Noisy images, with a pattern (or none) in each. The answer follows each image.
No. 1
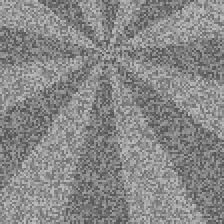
spokes from one point
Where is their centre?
top middle
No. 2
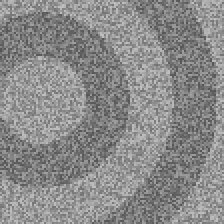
rings round one point
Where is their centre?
middle left
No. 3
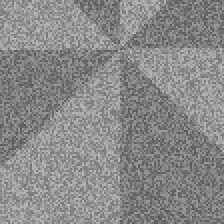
spokes from one point
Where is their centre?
top middle
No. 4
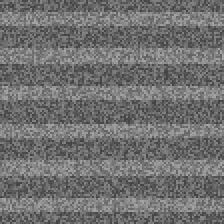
horizontal stripes
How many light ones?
6
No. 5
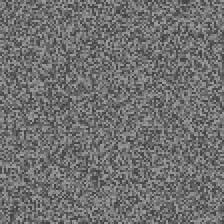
only noise
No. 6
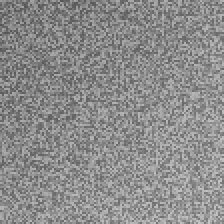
a smooth slope
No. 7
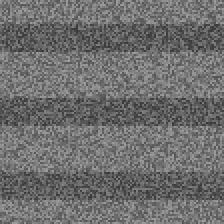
horizontal stripes
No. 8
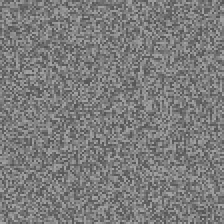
only noise
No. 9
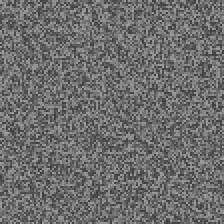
only noise
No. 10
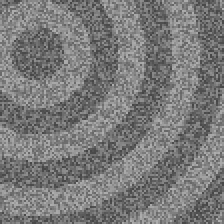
rings round one point
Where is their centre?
top left
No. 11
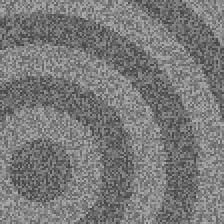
rings round one point
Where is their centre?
bottom left
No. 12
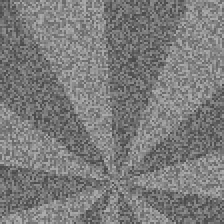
spokes from one point
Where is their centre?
bottom middle
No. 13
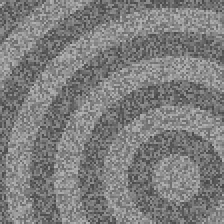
rings round one point
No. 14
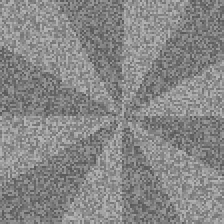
spokes from one point
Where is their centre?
centre
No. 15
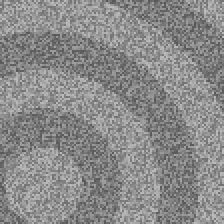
rings round one point
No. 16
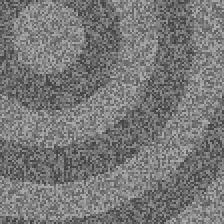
rings round one point
